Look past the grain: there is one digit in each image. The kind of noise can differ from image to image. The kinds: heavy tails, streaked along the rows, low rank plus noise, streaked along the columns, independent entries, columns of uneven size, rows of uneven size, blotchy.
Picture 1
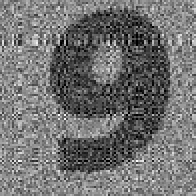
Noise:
low rank plus noise
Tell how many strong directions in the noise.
one
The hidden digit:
9
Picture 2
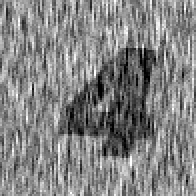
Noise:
streaked along the columns
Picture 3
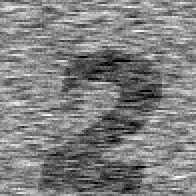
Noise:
streaked along the rows
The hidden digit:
2
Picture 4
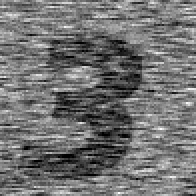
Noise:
streaked along the rows
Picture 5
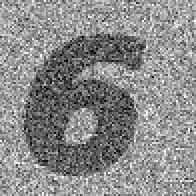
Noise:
independent entries
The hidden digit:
6
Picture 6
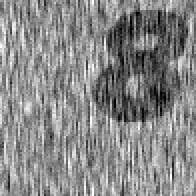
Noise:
streaked along the columns
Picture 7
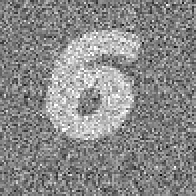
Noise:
low rank plus noise
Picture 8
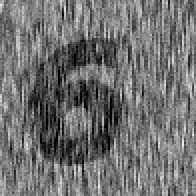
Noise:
streaked along the columns
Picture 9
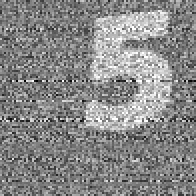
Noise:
rows of uneven size
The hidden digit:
5
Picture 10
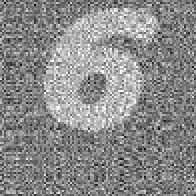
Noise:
low rank plus noise
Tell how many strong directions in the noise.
two
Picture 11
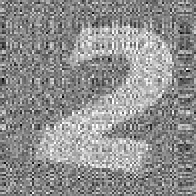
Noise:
low rank plus noise
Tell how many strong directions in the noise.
one
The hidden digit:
2
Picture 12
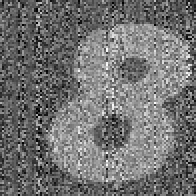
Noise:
columns of uneven size
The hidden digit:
8
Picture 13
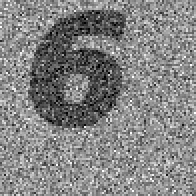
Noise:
independent entries
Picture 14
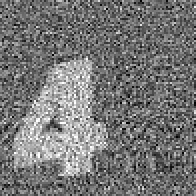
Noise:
low rank plus noise
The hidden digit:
4
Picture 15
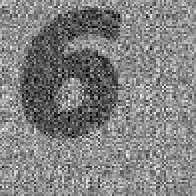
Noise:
low rank plus noise
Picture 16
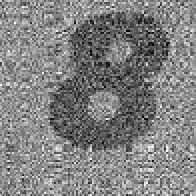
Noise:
low rank plus noise
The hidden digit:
8
